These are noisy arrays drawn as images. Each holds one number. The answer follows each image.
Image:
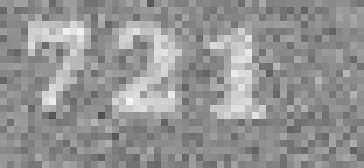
721
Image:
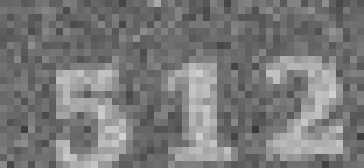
512
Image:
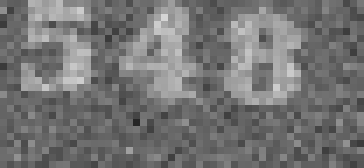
548
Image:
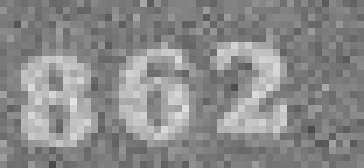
862
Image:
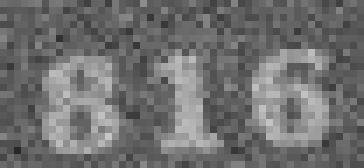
816
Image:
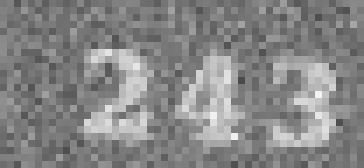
243
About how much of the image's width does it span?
two thirds
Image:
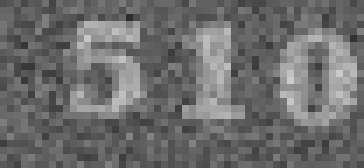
510
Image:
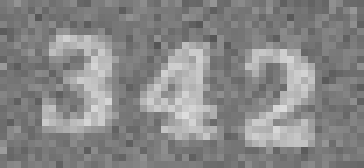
342
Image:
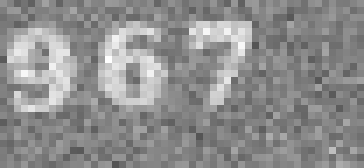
967
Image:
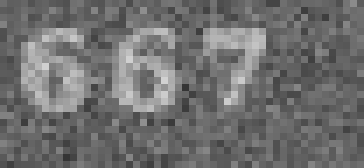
667
